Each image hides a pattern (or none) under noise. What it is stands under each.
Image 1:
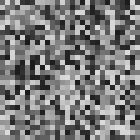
only noise
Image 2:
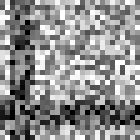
bands of rows crossing bands of columns
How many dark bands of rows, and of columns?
1 and 1
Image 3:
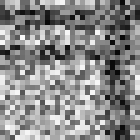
bands of rows crossing bands of columns
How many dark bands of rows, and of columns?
2 and 1
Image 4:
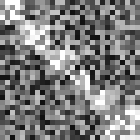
blocks along the diagonal
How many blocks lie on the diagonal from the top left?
6
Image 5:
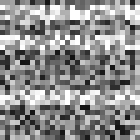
bands of rows
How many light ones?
3
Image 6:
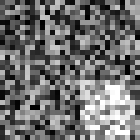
one block
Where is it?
bottom right
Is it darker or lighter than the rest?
lighter
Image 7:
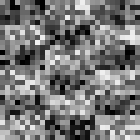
a checkerboard
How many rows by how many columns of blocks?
6 by 3
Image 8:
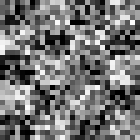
a checkerboard
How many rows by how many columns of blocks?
5 by 4
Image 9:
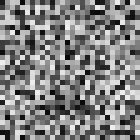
only noise
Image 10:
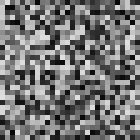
only noise
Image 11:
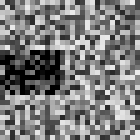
one block
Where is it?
middle left
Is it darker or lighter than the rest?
darker
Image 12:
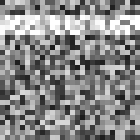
one band of rows
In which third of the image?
top
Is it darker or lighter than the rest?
lighter
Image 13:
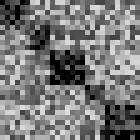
blocks along the diagonal
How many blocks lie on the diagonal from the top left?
5
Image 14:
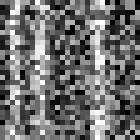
bands of columns
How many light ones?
3
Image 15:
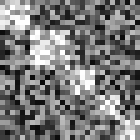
blocks along the diagonal
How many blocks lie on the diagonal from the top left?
5
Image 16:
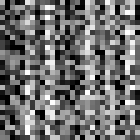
bands of columns
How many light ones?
5
